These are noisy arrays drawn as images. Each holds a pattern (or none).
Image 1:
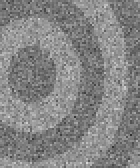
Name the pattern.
rings round one point
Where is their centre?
middle left
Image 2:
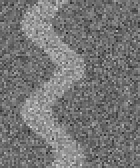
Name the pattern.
a wavy band
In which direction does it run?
top to bottom
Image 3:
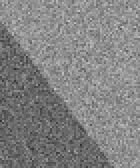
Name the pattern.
a sharp edge
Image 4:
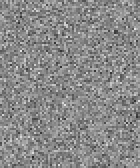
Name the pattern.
only noise
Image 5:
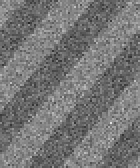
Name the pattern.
diagonal stripes
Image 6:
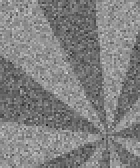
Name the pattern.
spokes from one point
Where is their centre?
bottom right
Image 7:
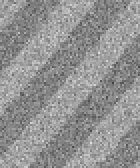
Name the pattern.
diagonal stripes
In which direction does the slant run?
bottom left to top right
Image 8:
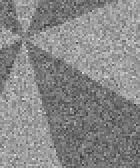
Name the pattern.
spokes from one point
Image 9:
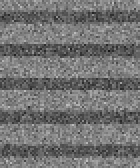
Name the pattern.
horizontal stripes
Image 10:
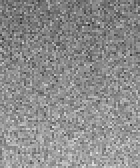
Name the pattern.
a smooth slope
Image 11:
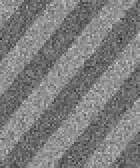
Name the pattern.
diagonal stripes
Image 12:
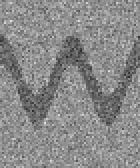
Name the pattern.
a wavy band
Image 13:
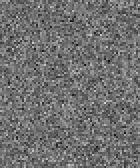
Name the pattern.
only noise
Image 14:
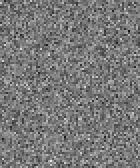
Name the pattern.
only noise
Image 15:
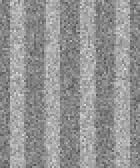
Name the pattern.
vertical stripes
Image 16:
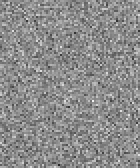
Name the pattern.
only noise
